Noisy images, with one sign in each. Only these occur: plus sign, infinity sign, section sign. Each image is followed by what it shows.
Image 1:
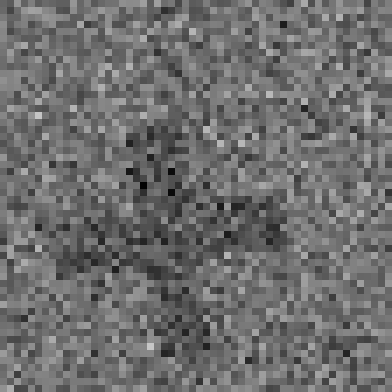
plus sign
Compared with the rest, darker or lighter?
darker
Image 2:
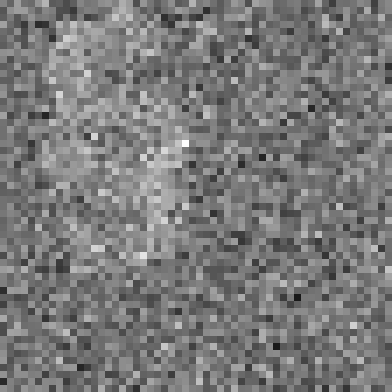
section sign
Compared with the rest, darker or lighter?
lighter
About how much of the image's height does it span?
two thirds
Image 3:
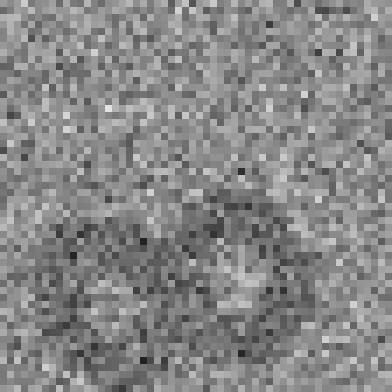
infinity sign
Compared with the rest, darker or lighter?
darker
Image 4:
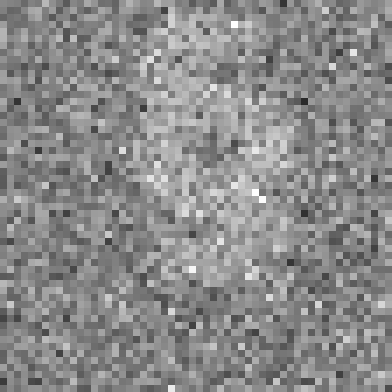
section sign
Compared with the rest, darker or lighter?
lighter
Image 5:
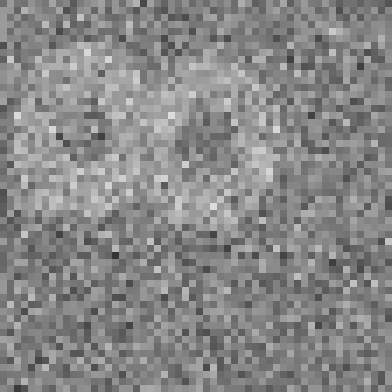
infinity sign
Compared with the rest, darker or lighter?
lighter
